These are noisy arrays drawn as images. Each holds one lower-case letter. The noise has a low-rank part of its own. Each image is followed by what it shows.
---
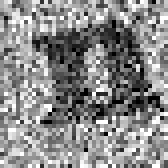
n
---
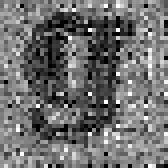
g
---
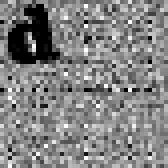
d
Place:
top left
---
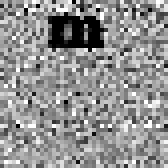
m
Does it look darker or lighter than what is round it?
darker
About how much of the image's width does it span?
a third
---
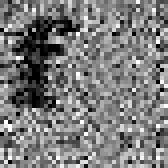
f
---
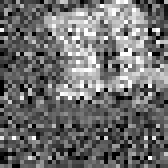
n
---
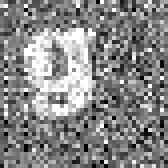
g
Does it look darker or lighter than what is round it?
lighter
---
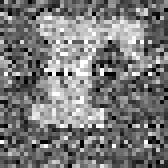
r
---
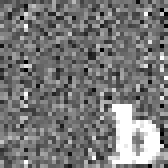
b
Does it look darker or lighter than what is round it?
lighter
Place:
bottom right
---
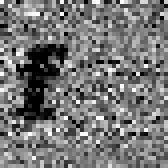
f
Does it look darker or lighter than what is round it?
darker
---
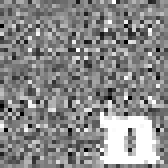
n
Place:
bottom right
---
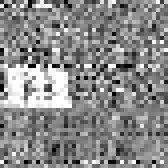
m
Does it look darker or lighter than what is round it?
lighter
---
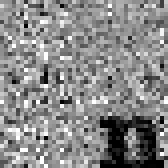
n
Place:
bottom right
